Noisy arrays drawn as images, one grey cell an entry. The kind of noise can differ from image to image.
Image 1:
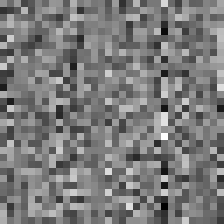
columns of uneven size
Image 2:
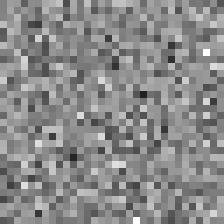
independent entries
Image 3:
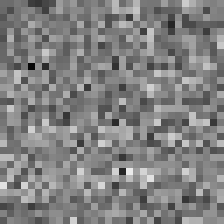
low rank plus noise
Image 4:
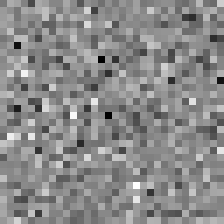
heavy tails
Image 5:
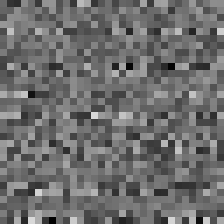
rows of uneven size
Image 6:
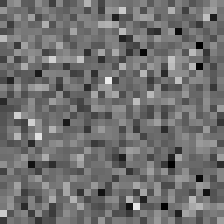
heavy tails
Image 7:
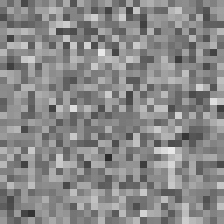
low rank plus noise
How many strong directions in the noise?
five to eight
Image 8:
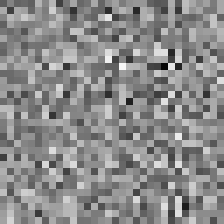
low rank plus noise
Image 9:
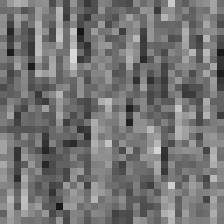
streaked along the columns
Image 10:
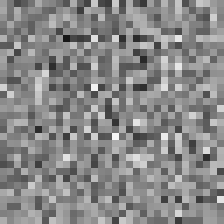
low rank plus noise
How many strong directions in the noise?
one
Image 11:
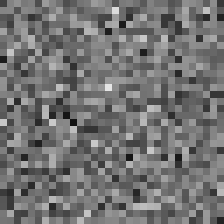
independent entries
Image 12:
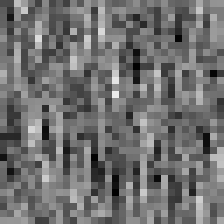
streaked along the columns
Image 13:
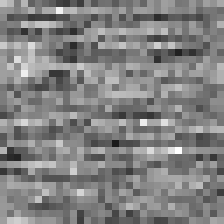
streaked along the rows
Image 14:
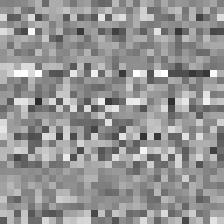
rows of uneven size
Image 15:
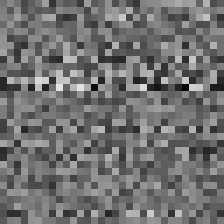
rows of uneven size
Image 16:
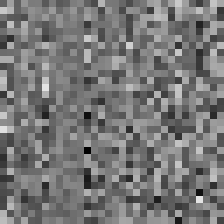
columns of uneven size
